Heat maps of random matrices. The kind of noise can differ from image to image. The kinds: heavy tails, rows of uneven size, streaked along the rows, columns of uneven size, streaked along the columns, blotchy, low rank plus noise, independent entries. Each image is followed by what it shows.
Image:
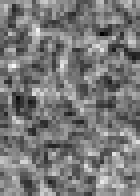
blotchy
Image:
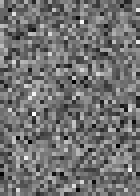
independent entries
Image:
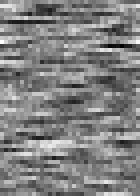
streaked along the rows
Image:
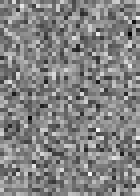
independent entries
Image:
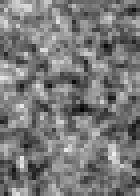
blotchy
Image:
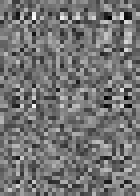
low rank plus noise
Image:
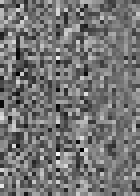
columns of uneven size
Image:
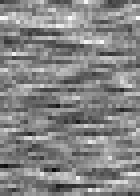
streaked along the rows
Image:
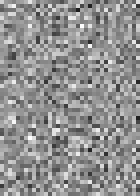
low rank plus noise
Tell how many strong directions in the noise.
two
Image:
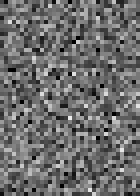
independent entries
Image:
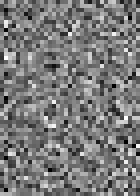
low rank plus noise
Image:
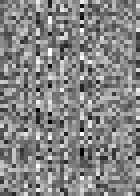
columns of uneven size
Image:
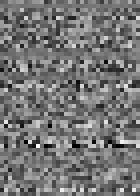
rows of uneven size
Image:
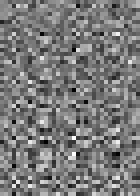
low rank plus noise
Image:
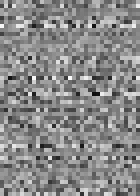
rows of uneven size
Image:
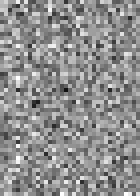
low rank plus noise
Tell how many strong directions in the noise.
five to eight
